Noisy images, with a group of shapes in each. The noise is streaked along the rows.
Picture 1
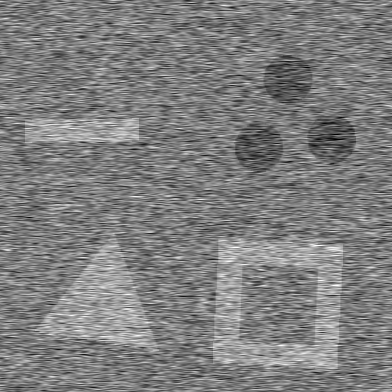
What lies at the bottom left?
triangle
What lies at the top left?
bar
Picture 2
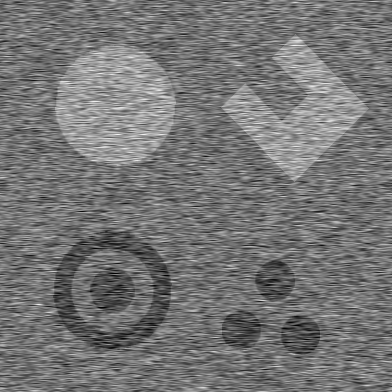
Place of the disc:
top left
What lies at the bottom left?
bullseye
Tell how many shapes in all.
4
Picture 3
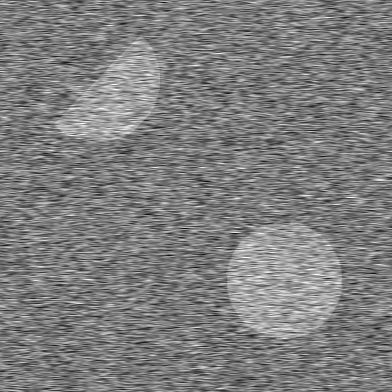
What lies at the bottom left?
nothing
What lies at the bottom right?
disc
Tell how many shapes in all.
2
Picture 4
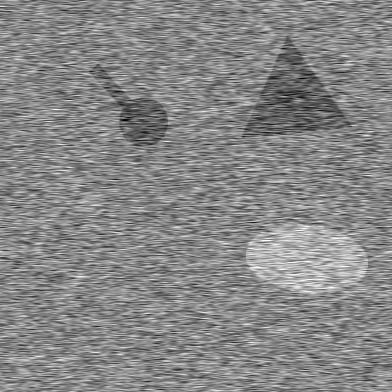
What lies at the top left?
lollipop
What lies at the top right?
triangle
